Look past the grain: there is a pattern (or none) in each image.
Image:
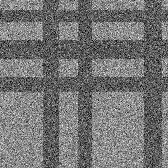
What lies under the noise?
bands of rows crossing bands of columns
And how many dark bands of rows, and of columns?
3 and 3
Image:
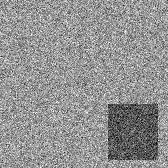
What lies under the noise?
one block
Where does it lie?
bottom right
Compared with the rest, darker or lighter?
darker
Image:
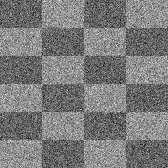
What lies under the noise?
a checkerboard
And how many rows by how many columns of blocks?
6 by 4
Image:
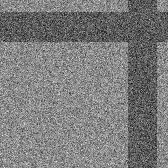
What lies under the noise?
bands of rows crossing bands of columns
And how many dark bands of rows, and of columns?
1 and 1
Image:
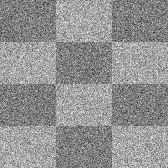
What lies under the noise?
a checkerboard
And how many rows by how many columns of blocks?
4 by 3
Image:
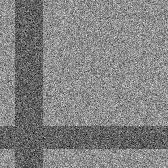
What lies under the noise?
bands of rows crossing bands of columns
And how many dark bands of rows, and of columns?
1 and 1
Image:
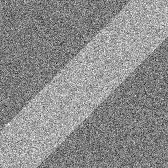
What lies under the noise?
a diagonal band
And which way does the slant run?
bottom left to top right
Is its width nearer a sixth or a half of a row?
a half
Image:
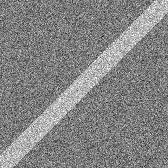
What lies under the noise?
a diagonal band
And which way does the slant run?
bottom left to top right
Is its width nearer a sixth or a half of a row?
a sixth
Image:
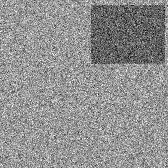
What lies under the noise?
one block
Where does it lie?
top right
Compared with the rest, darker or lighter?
darker
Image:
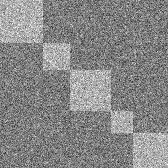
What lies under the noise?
blocks along the diagonal
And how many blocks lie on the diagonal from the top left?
5
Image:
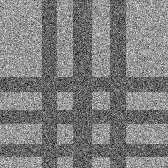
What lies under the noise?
bands of rows crossing bands of columns
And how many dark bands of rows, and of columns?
3 and 3
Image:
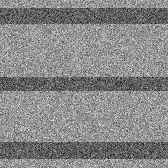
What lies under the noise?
bands of rows
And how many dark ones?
3
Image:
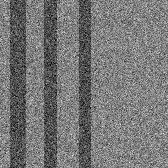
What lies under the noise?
bands of columns
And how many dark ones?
3
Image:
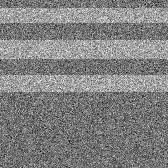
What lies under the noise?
bands of rows
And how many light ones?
3
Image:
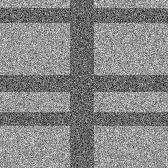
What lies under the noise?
bands of rows crossing bands of columns
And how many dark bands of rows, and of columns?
3 and 1
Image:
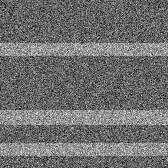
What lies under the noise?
bands of rows
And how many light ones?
3
